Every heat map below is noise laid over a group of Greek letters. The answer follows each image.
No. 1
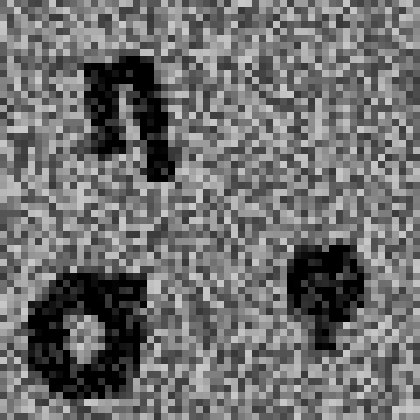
top left: eta; bottom left: sigma; bottom right: phi
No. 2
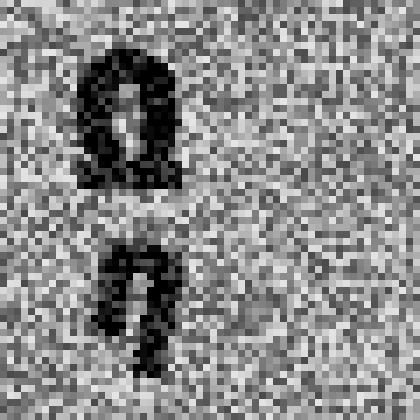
top left: omega; bottom left: eta
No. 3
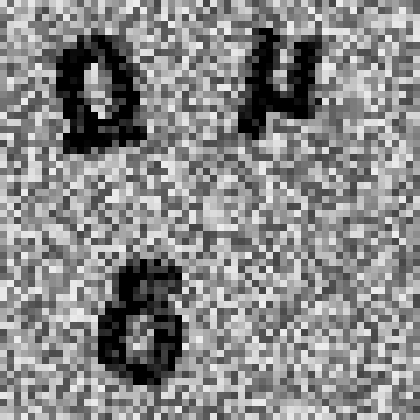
top left: omega; top right: mu; bottom left: delta
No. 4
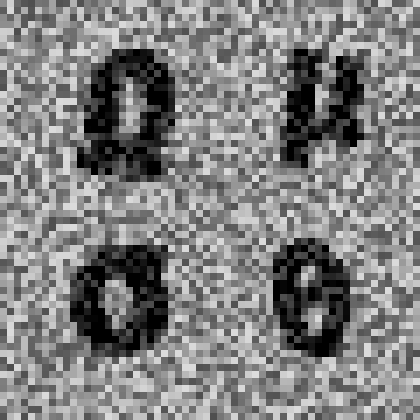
top left: omega; top right: mu; bottom left: sigma; bottom right: theta
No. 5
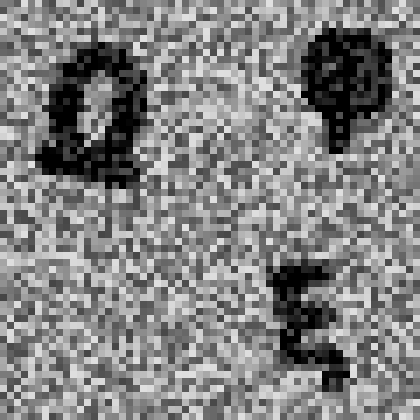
top left: omega; top right: phi; bottom right: xi
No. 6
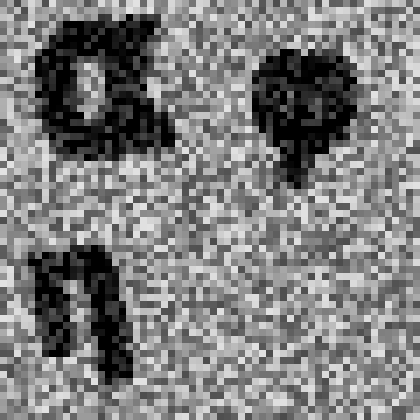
top left: alpha; top right: phi; bottom left: eta
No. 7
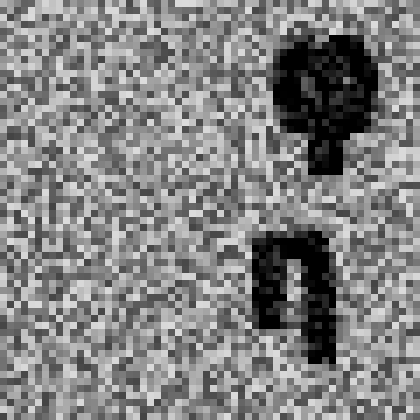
top right: phi; bottom right: eta
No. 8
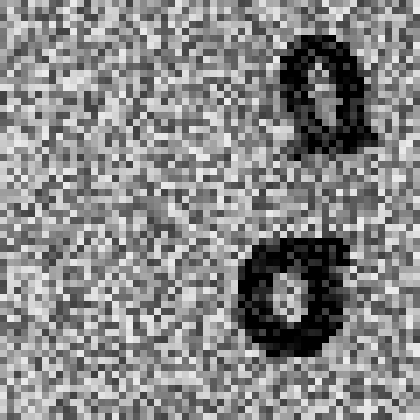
top right: omega; bottom right: sigma
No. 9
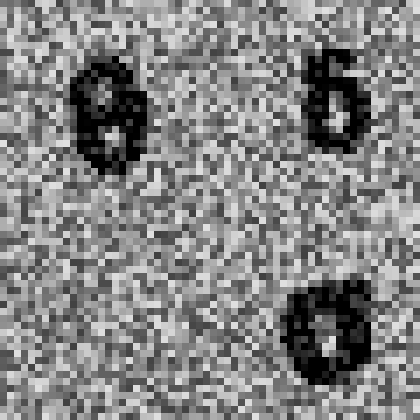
top left: theta; top right: delta; bottom right: sigma
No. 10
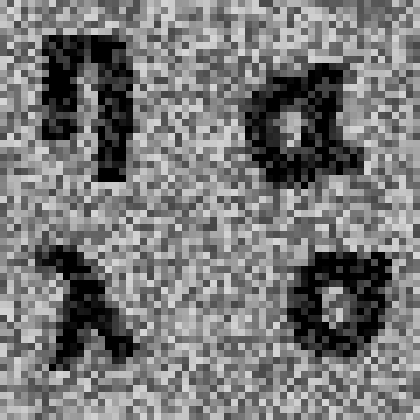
top left: eta; top right: alpha; bottom left: lambda; bottom right: sigma
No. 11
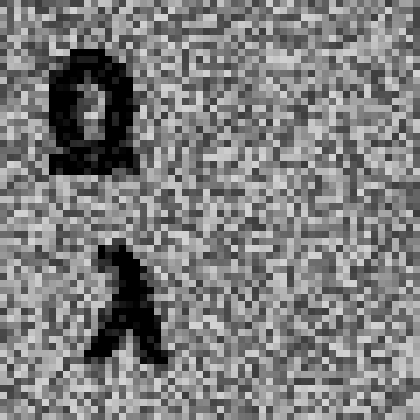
top left: omega; bottom left: lambda
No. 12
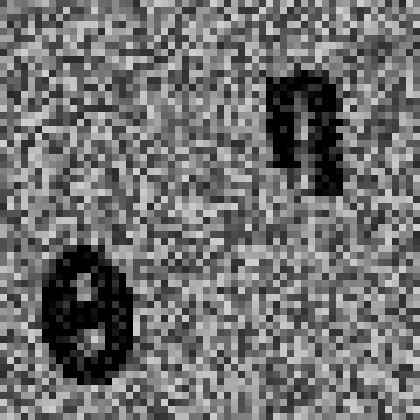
top right: eta; bottom left: theta
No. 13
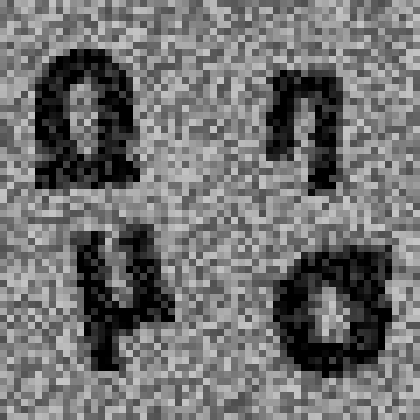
top left: omega; top right: eta; bottom left: mu; bottom right: sigma
